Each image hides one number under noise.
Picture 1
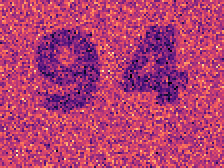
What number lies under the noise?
94
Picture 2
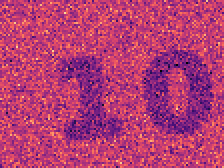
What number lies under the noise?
10
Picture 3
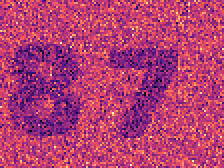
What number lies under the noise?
87
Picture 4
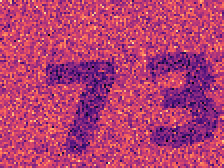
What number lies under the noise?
73
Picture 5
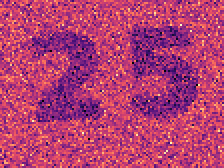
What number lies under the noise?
25
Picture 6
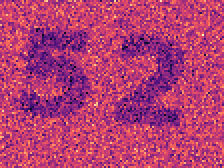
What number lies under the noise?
52
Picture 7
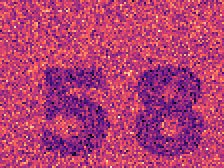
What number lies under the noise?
58
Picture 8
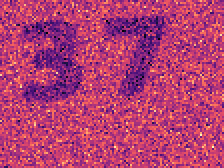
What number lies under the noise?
37
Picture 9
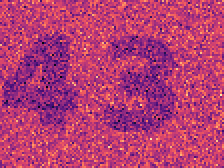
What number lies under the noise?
43
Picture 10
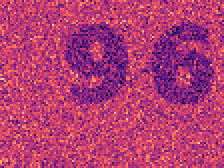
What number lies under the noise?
96
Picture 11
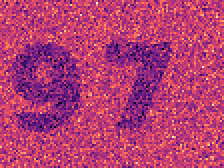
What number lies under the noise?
97
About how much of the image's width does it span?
two thirds
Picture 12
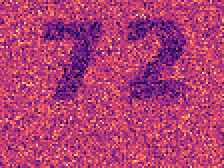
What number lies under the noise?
72
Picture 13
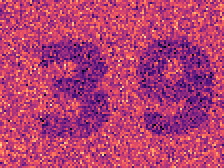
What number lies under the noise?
39
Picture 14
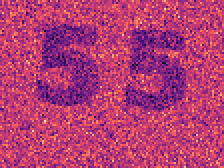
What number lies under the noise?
55
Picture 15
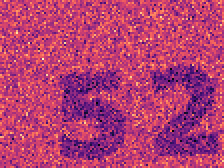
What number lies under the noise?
52
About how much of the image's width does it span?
two thirds
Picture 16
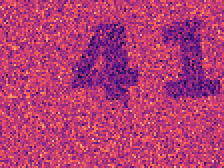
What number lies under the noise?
41
